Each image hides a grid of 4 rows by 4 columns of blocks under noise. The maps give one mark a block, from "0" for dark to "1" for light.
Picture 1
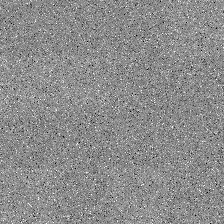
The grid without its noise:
0 0 0 1
1 1 0 0
0 0 0 0
1 0 1 0
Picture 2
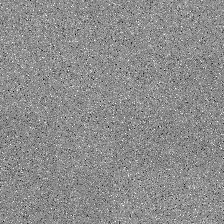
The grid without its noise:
1 1 1 1
1 1 1 0
0 1 0 0
0 0 1 1
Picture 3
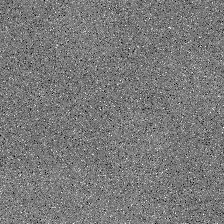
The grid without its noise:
0 1 0 0
0 0 0 1
0 0 1 0
1 1 1 0
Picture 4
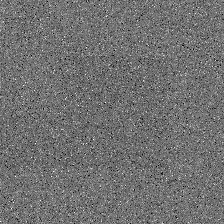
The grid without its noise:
1 1 1 1
1 0 0 1
0 0 0 1
1 1 1 1
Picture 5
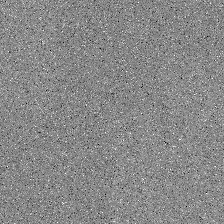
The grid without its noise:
1 0 0 0
1 0 0 1
0 0 1 1
0 0 1 1
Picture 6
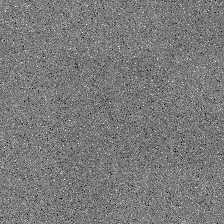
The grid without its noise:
1 1 1 0
1 0 0 1
1 0 0 0
1 0 1 1
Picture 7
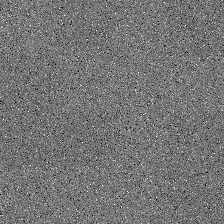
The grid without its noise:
1 0 1 0
0 1 1 1
0 0 1 0
1 1 1 0
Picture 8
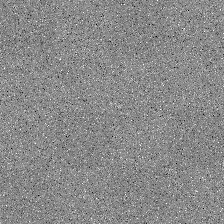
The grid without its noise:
0 1 0 1
1 1 1 1
1 0 1 0
0 1 0 1
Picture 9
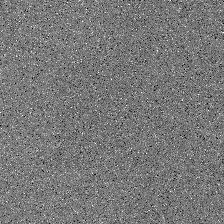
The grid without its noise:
1 1 0 0
1 0 0 0
1 0 0 0
1 1 0 0
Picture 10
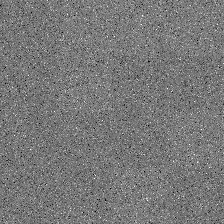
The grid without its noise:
0 1 1 1
0 1 0 0
0 0 0 1
0 0 1 0
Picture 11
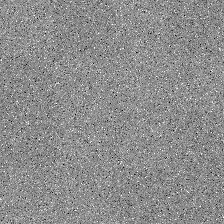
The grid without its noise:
1 0 1 0
0 1 1 1
0 1 1 0
1 1 0 0
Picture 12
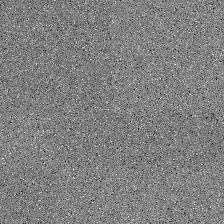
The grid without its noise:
0 0 1 1
0 0 1 1
1 0 0 0
0 1 1 1
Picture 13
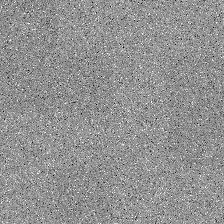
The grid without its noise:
0 1 1 1
0 0 1 0
1 1 1 0
1 0 1 1
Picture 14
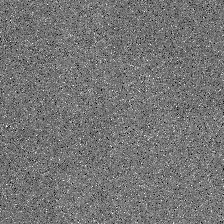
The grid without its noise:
0 1 0 0
0 1 1 0
0 0 1 1
0 1 1 1
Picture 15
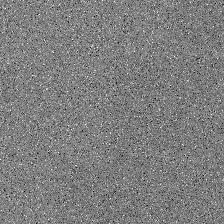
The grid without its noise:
1 1 1 0
1 1 0 0
1 1 0 0
1 0 0 0
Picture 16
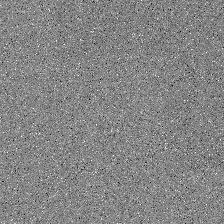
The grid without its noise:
1 0 0 0
1 1 1 0
1 1 1 0
1 1 1 1
